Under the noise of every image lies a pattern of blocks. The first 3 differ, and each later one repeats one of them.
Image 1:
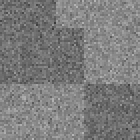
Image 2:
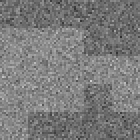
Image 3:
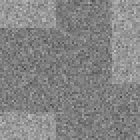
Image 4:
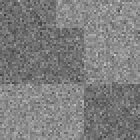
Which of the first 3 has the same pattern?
1
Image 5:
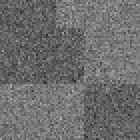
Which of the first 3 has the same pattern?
1
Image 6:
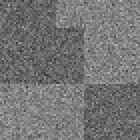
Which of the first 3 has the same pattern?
1
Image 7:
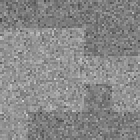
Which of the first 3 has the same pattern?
2
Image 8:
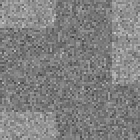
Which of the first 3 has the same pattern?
3
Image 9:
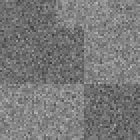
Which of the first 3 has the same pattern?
1
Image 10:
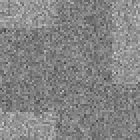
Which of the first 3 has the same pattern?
3
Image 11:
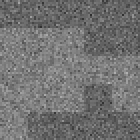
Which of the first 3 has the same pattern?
2
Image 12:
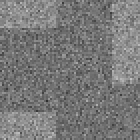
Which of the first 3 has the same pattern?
3
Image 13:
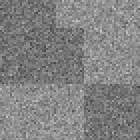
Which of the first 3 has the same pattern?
1
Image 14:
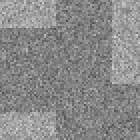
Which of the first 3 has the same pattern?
3
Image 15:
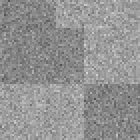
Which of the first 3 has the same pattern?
1
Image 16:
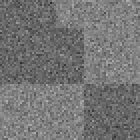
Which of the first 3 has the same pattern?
1
